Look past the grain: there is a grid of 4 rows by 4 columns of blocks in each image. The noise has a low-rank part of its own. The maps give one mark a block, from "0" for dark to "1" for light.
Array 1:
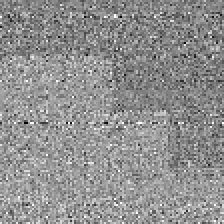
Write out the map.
0 0 0 0
1 1 0 0
1 1 1 0
1 1 1 1
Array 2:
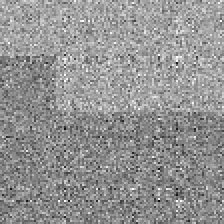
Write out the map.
1 1 1 1
0 1 1 1
0 0 0 0
0 0 0 0
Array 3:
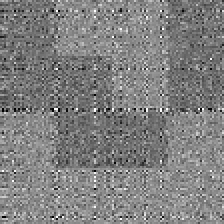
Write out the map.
0 1 1 0
0 0 1 0
1 0 0 1
1 1 1 1
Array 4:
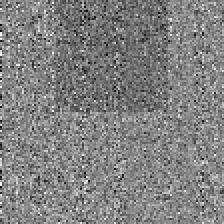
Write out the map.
1 0 0 1
1 0 0 1
1 1 1 1
1 1 1 1
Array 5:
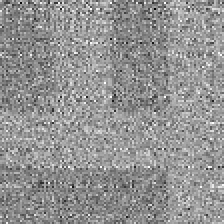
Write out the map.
0 1 0 1
0 1 0 1
1 1 1 1
0 0 0 1
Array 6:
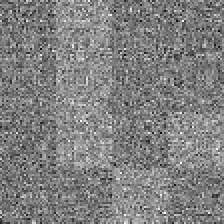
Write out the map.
0 1 0 0
0 1 0 0
0 1 0 1
0 0 1 0
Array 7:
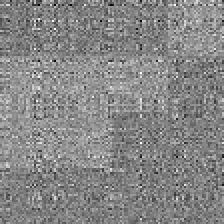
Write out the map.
0 0 0 1
1 1 1 0
1 1 0 0
0 0 0 0
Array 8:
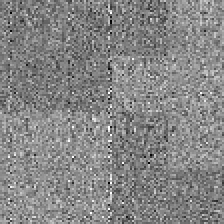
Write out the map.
0 0 0 1
0 0 1 1
1 1 0 1
1 1 0 0
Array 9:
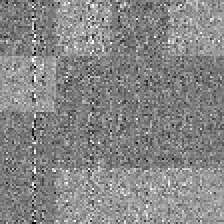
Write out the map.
0 1 0 1
1 0 0 0
0 0 0 0
0 1 1 1
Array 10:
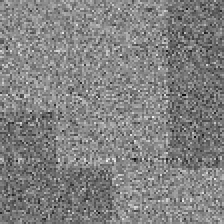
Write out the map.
1 1 1 0
1 1 1 0
0 1 1 0
0 0 1 1
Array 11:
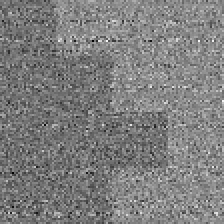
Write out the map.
0 1 1 1
0 0 1 1
0 0 0 1
0 0 1 1
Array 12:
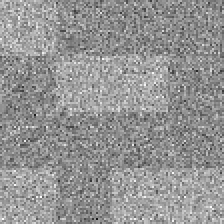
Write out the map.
1 0 0 0
0 1 1 0
0 0 0 0
1 0 1 1
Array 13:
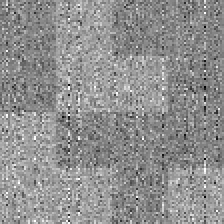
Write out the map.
0 1 0 0
0 1 1 0
1 0 0 0
1 1 0 1
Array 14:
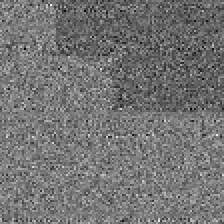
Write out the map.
1 0 0 0
1 1 0 0
1 1 1 1
1 1 1 1
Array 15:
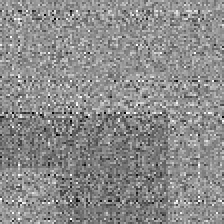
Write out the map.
1 1 1 1
1 1 1 1
0 0 0 1
1 0 0 1
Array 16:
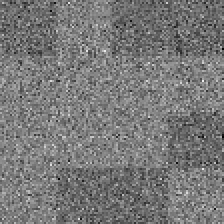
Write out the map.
0 1 0 0
1 1 1 1
1 1 1 0
1 0 0 1
